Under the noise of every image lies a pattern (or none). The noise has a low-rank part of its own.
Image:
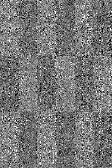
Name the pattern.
a checkerboard
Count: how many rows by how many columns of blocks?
3 by 6
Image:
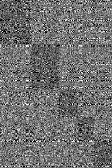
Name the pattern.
blocks along the diagonal
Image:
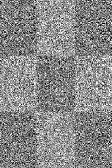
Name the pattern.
a checkerboard
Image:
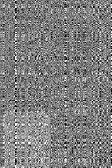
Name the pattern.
one block
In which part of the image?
bottom left
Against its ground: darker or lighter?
lighter
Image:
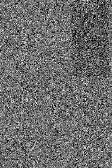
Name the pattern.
one block
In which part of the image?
top right
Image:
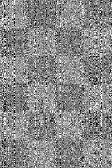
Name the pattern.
a checkerboard
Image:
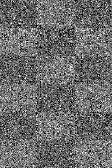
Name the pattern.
a checkerboard
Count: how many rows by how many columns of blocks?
6 by 3
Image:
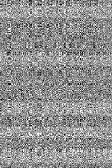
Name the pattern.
bands of rows
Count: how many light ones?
5
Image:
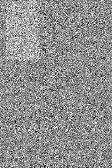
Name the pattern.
one block
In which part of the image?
top left
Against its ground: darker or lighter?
lighter
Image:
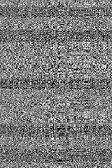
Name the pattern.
bands of rows
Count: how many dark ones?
5
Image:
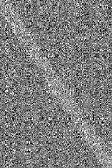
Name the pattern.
a diagonal band
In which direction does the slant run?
top left to bottom right
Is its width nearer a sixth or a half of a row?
a sixth
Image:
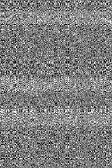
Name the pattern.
bands of rows
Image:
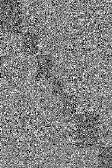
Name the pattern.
blocks along the diagonal
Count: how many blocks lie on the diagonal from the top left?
7
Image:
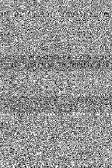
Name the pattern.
bands of rows
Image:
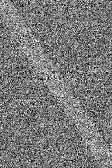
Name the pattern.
a diagonal band
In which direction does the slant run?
top left to bottom right
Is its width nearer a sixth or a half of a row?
a sixth
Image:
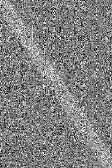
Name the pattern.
a diagonal band
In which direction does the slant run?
top left to bottom right
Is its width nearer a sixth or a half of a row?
a sixth
